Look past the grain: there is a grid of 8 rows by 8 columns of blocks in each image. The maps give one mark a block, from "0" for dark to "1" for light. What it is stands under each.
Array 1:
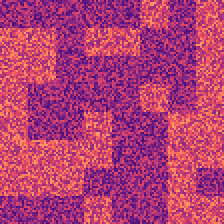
0 0 0 0 0 1 0 1
1 1 0 1 1 0 0 1
1 1 0 0 0 0 0 1
1 0 0 0 0 1 0 1
1 0 0 1 0 0 1 1
1 1 1 1 0 0 1 1
1 1 1 0 0 0 1 0
0 0 0 1 0 0 1 1
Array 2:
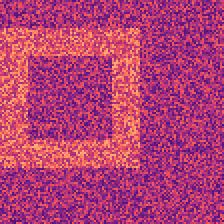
0 0 0 0 0 0 0 0
1 1 1 1 1 0 0 0
1 0 0 0 1 0 0 0
1 0 0 0 1 0 0 0
1 0 0 0 1 0 0 0
1 1 1 1 1 0 0 0
0 0 0 0 0 0 0 0
0 0 0 0 0 0 0 0
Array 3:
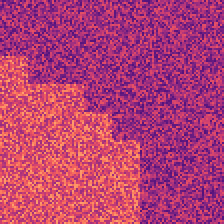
0 0 0 0 0 0 0 0
0 0 0 0 0 0 0 0
1 0 0 0 0 0 0 0
1 1 1 0 0 0 0 0
1 1 1 1 0 0 0 0
1 1 1 1 1 0 0 0
1 1 1 1 1 0 0 0
1 1 1 1 1 0 0 0
